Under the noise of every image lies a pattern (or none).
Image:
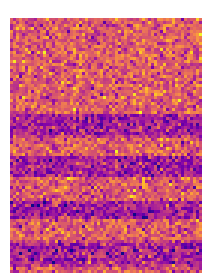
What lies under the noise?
bands of rows
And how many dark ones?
4
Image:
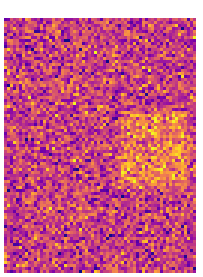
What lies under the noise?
one block
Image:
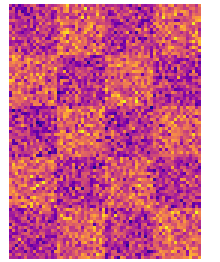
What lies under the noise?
a checkerboard
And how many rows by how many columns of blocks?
5 by 4
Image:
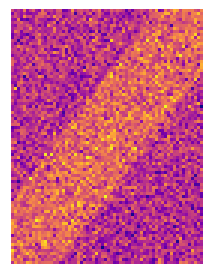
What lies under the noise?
a diagonal band
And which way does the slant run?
bottom left to top right
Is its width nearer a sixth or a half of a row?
a half
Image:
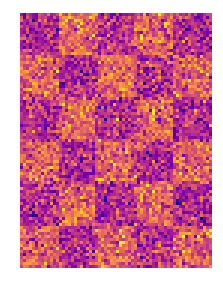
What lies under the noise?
a checkerboard
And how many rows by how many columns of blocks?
6 by 5
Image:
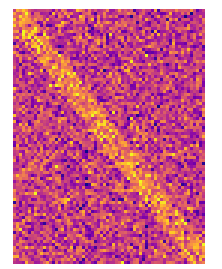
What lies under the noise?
a diagonal band
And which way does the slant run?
top left to bottom right
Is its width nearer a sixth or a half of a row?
a sixth
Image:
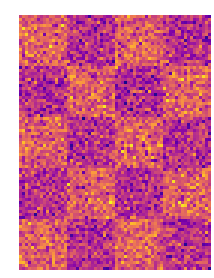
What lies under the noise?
a checkerboard
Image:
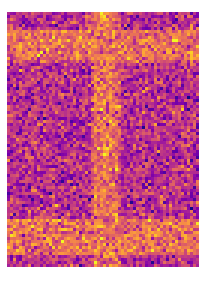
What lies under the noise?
bands of rows crossing bands of columns
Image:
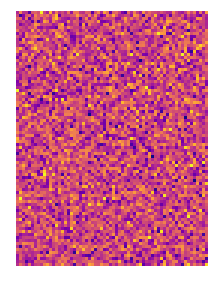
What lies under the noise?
only noise
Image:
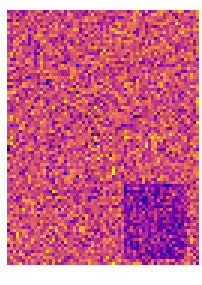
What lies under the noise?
one block
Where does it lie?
bottom right
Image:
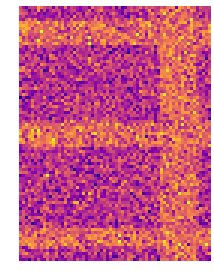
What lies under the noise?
bands of rows crossing bands of columns
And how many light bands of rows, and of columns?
3 and 1
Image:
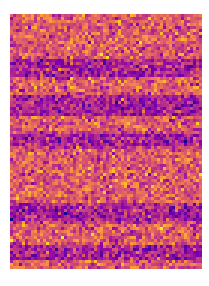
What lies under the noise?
bands of rows
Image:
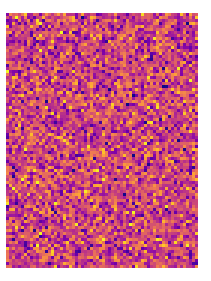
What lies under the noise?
only noise
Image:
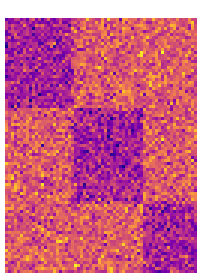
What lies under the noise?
blocks along the diagonal
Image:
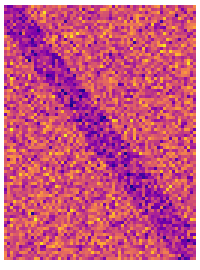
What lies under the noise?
a diagonal band
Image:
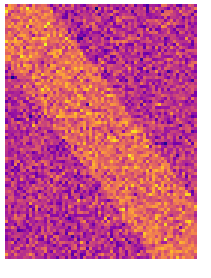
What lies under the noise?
a diagonal band
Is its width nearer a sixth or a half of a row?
a half
